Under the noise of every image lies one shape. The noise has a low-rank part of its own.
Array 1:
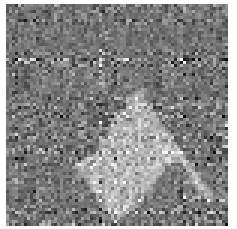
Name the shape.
flag
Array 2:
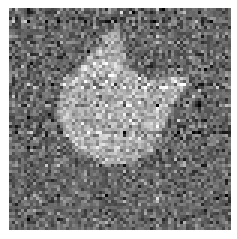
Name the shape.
cat's head
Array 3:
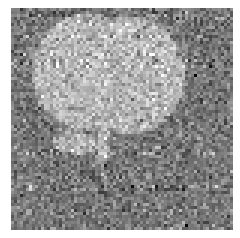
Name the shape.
apple
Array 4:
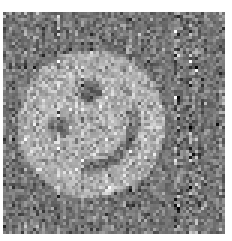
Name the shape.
smiling face
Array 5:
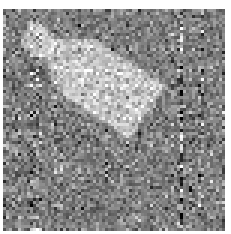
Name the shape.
bottle
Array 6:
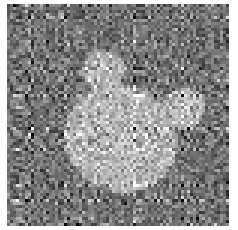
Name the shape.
bear's head
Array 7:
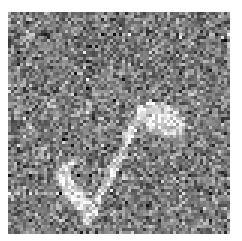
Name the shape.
musical note
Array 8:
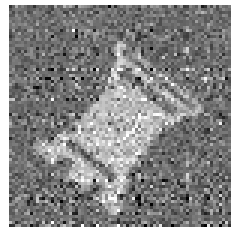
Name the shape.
chess rook
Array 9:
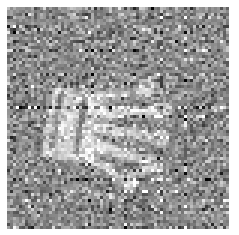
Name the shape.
chess queen
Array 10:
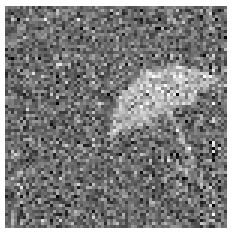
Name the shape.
umbrella
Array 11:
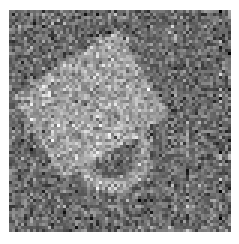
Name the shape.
cup
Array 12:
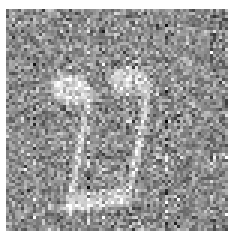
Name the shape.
pair of musical notes
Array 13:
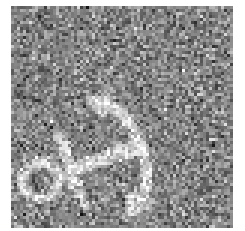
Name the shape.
anchor
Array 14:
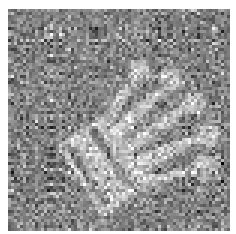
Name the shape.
chess queen
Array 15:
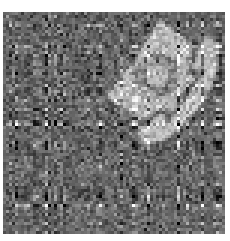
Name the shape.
telephone
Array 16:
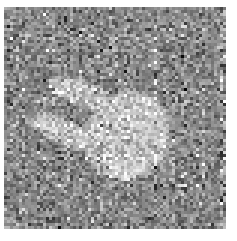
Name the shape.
rabbit's head
